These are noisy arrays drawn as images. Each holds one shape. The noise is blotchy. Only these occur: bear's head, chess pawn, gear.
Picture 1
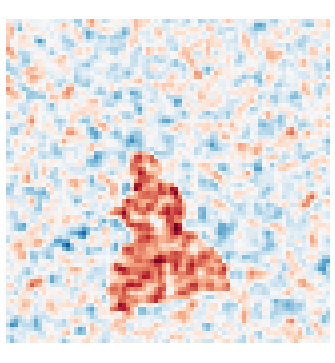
chess pawn
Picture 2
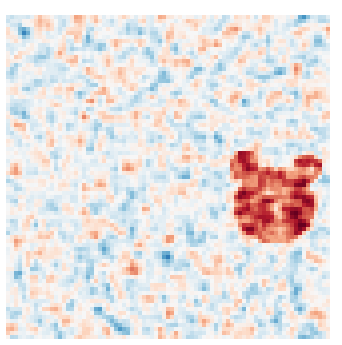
bear's head
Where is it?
middle right
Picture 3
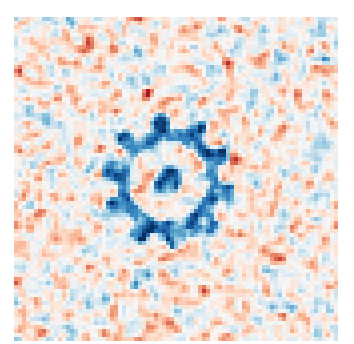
gear
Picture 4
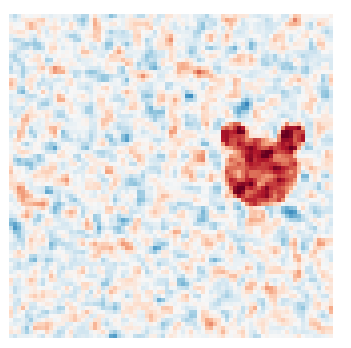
bear's head
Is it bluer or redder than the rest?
redder
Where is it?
middle right
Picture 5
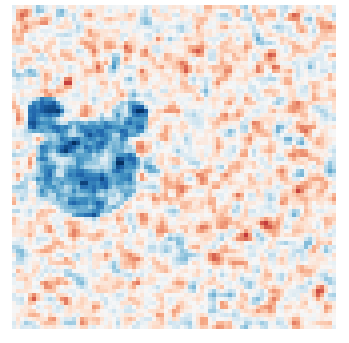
bear's head
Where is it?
middle left
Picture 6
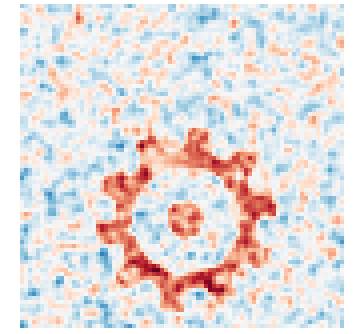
gear
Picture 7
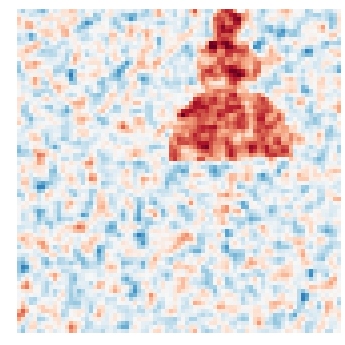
chess pawn
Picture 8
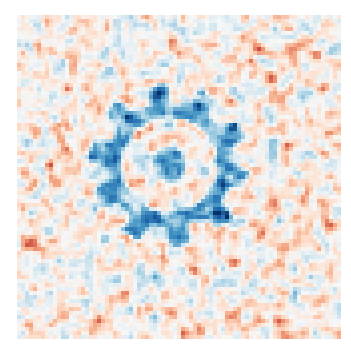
gear
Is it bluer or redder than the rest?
bluer
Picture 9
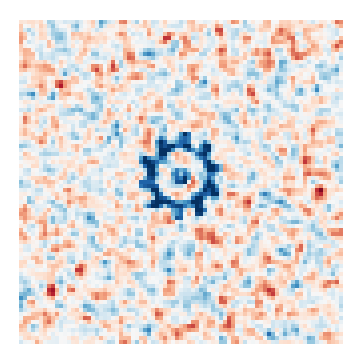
gear
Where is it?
centre
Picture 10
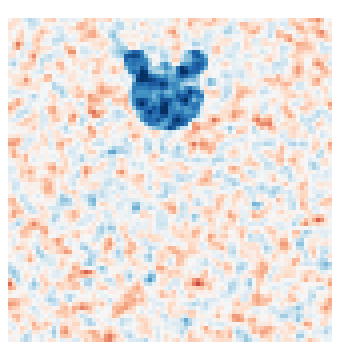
bear's head
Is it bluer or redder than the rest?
bluer
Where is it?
top middle
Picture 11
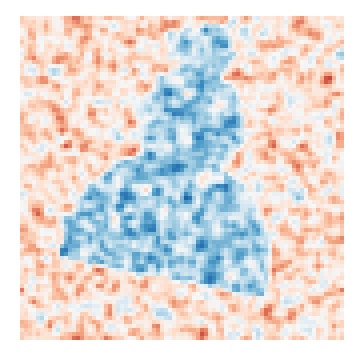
chess pawn
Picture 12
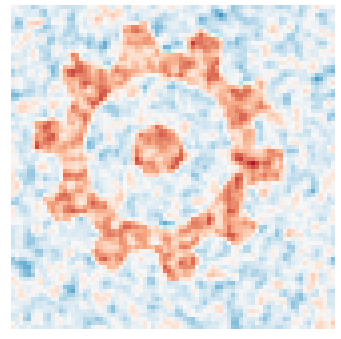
gear
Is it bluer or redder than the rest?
redder
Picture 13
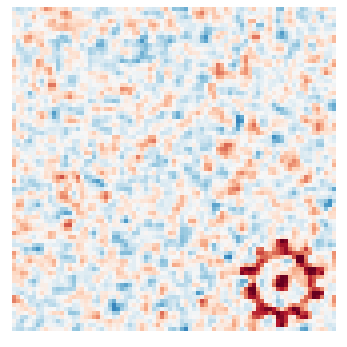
gear
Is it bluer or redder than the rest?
redder
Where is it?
bottom right
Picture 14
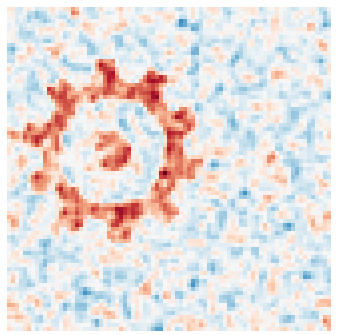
gear
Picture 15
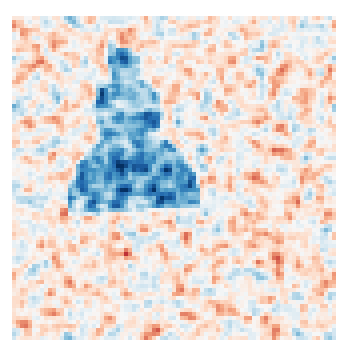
chess pawn
